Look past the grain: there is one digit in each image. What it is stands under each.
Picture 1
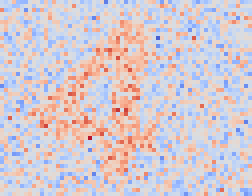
red 4
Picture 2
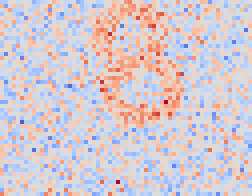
red 8
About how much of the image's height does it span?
two thirds
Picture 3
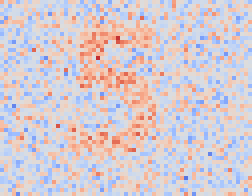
red 5
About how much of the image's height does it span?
two thirds
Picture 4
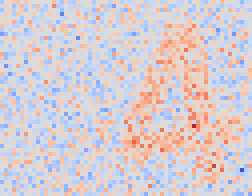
red 4
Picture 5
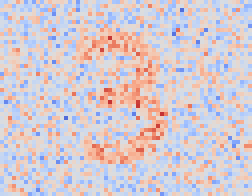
red 3
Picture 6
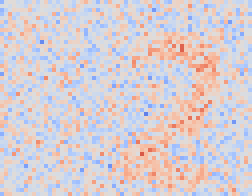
red 2
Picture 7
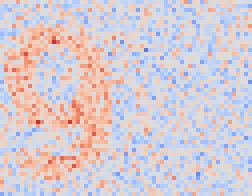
red 9
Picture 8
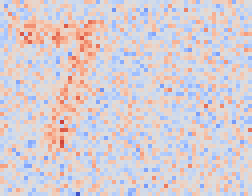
red 7
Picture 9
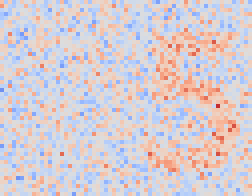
red 5
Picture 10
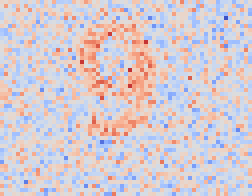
red 9
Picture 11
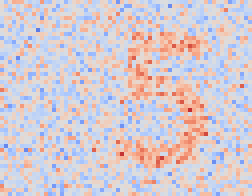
red 5
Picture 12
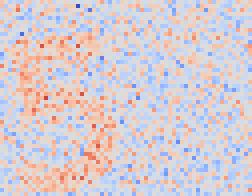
red 5
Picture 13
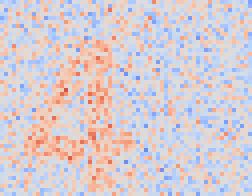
red 4
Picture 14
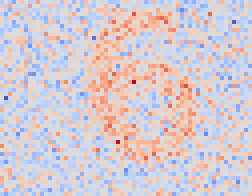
red 6
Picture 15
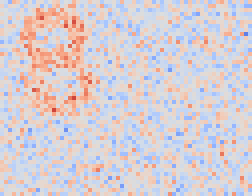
red 8
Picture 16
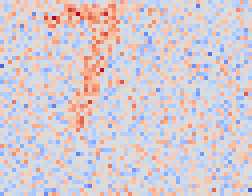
red 7
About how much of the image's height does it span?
two thirds
